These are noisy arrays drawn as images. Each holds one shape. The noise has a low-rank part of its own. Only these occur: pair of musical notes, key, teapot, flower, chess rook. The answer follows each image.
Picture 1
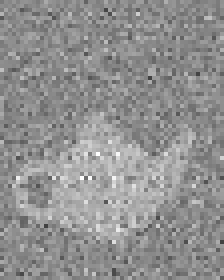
teapot
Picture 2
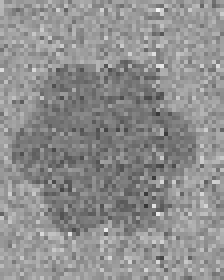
flower
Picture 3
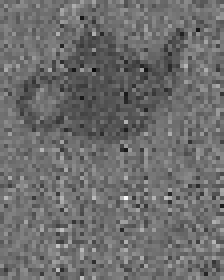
teapot
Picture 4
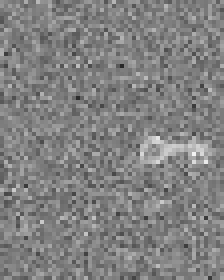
key
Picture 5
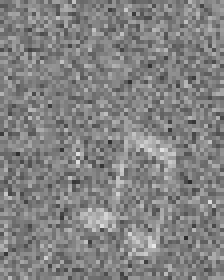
pair of musical notes
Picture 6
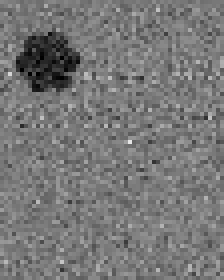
flower
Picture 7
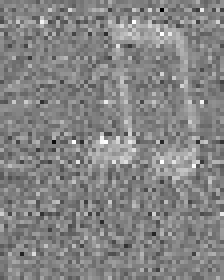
pair of musical notes
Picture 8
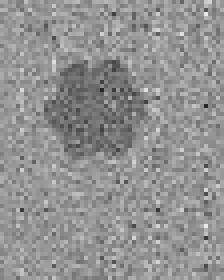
flower
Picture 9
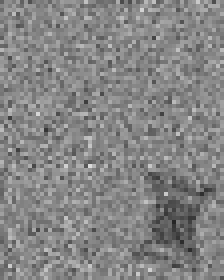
chess rook
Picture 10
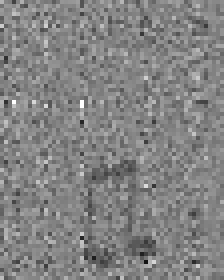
pair of musical notes
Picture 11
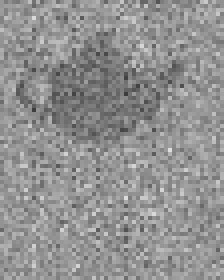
teapot
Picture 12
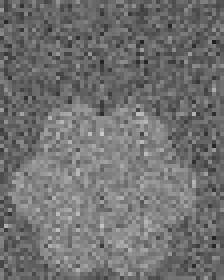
flower
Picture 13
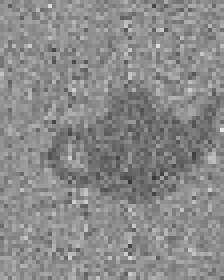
teapot
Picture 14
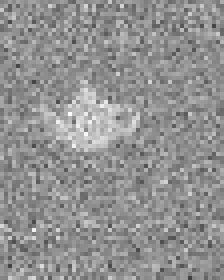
teapot
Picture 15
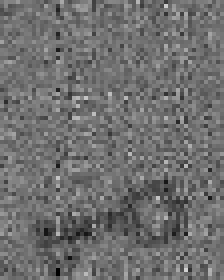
key
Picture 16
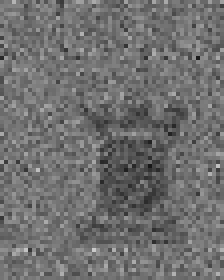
chess rook
